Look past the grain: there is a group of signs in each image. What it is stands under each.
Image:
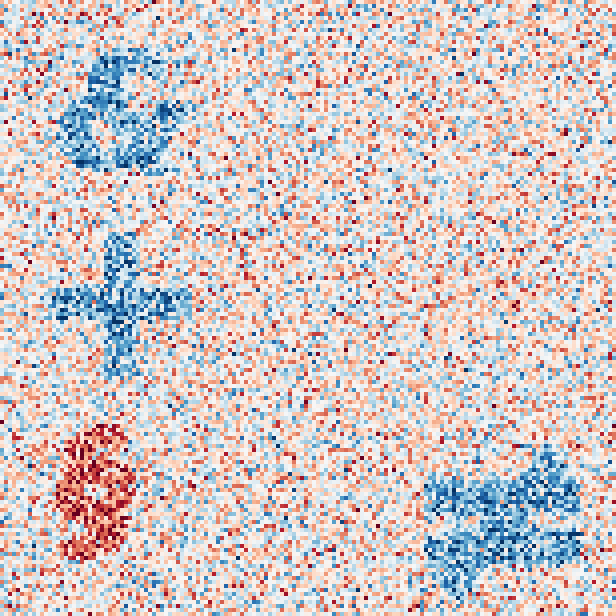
top left: blue ampersand; middle left: blue plus sign; bottom left: red section sign; bottom right: blue not-equal sign
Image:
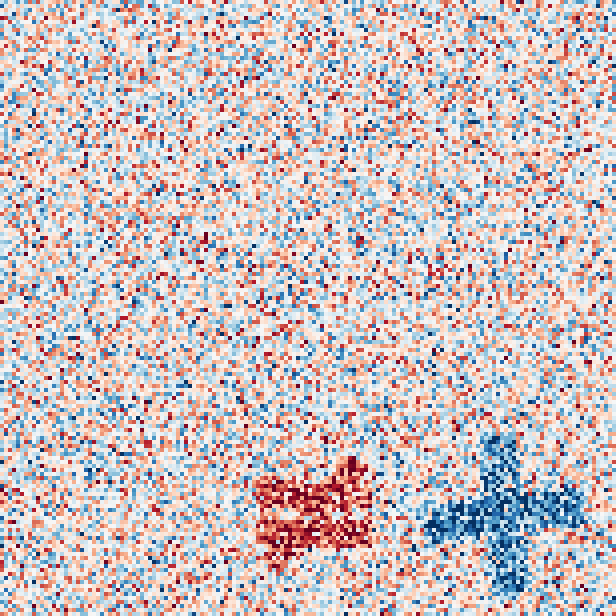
bottom middle: red not-equal sign; bottom right: blue plus sign
